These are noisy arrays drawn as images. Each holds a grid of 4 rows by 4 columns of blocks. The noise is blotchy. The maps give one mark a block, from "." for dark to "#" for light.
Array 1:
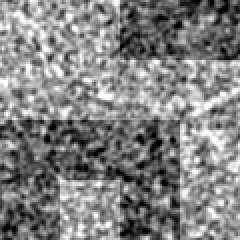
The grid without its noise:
# # . .
# # # #
. . . #
. # . #
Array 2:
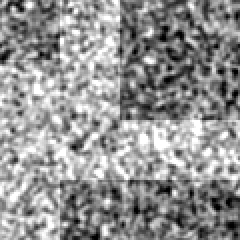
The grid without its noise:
. # . .
# # . .
# # # #
# . . .
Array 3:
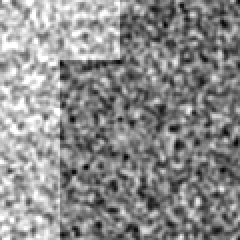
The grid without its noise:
# # . .
# . . .
# . . .
# . . .
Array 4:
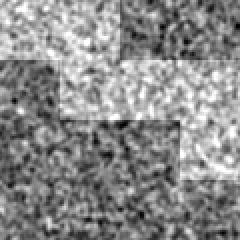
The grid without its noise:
# # . .
. # # #
. . . #
. . . .
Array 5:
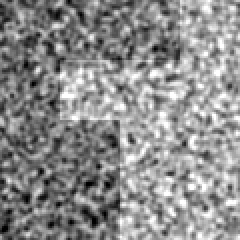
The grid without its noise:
. . . #
. # # #
. . # #
. . # #
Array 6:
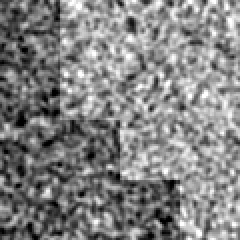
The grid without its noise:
. # # #
. # # #
. . # #
. . . #
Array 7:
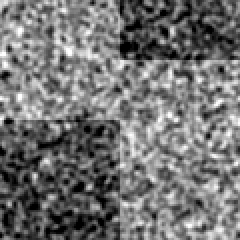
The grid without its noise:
# # . .
# # # #
. . # #
. . # #
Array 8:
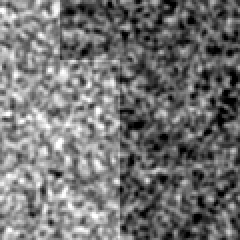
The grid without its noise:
# . . .
# # . .
# # . .
# # . .
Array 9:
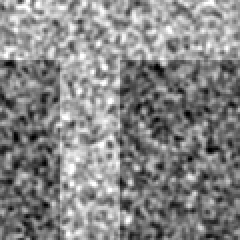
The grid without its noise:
# # # #
. # . .
. # . .
. # . .
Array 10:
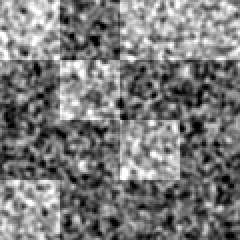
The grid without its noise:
# . # #
. # . .
. . # .
# . . .
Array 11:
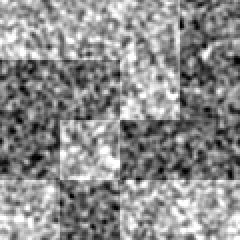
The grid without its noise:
# # # .
. . # .
. # . .
# . # #
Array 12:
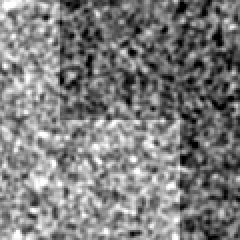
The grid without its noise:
# . . .
# . . .
# # # .
# # # .
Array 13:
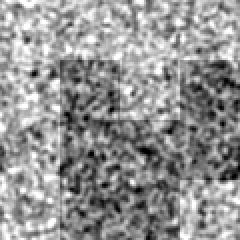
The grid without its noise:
# # # #
# . # .
# . . .
# . . #
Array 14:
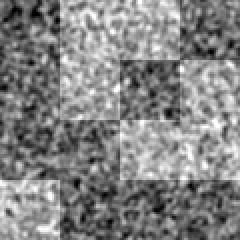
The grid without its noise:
. # # .
. # . #
. . # #
# . . .
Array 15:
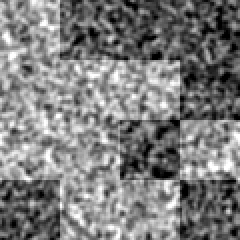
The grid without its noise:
# . . .
# # # .
# # . #
. # # .
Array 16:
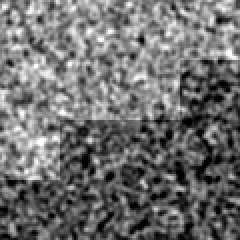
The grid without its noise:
# # # #
# # # .
# . . .
. . . .
